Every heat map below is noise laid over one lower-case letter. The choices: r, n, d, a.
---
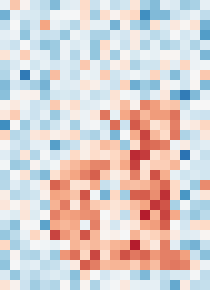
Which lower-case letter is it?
d
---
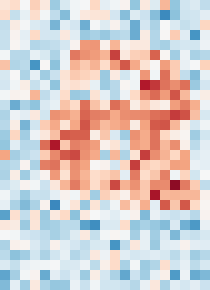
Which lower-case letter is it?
a
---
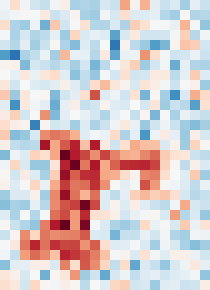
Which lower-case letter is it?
r
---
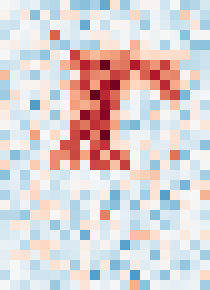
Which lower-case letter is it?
r
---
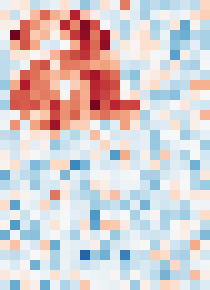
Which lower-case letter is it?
a
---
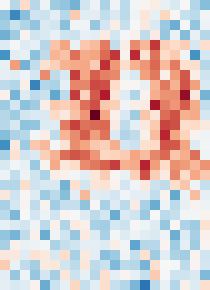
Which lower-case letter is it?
n
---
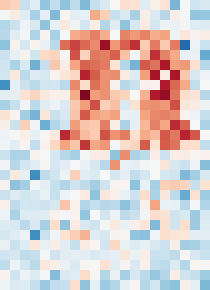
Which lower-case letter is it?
n
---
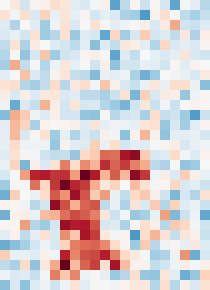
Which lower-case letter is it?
r
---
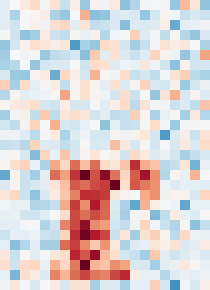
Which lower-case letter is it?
r
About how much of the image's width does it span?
half
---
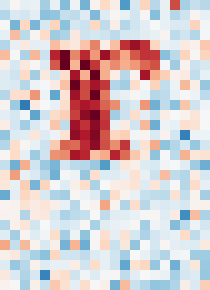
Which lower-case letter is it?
r
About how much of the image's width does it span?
half
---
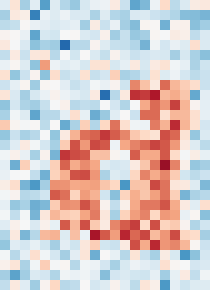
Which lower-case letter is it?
d
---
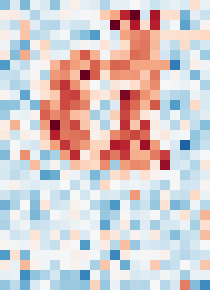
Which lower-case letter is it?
d
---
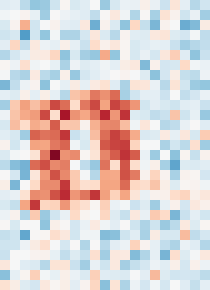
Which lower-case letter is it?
n
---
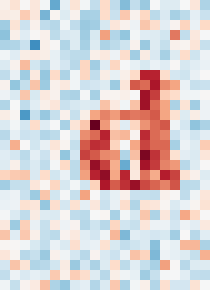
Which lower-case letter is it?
d
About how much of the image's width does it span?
half
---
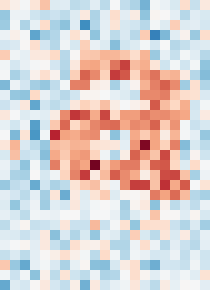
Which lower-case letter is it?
a
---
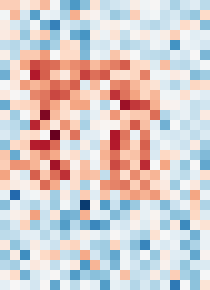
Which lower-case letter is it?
n
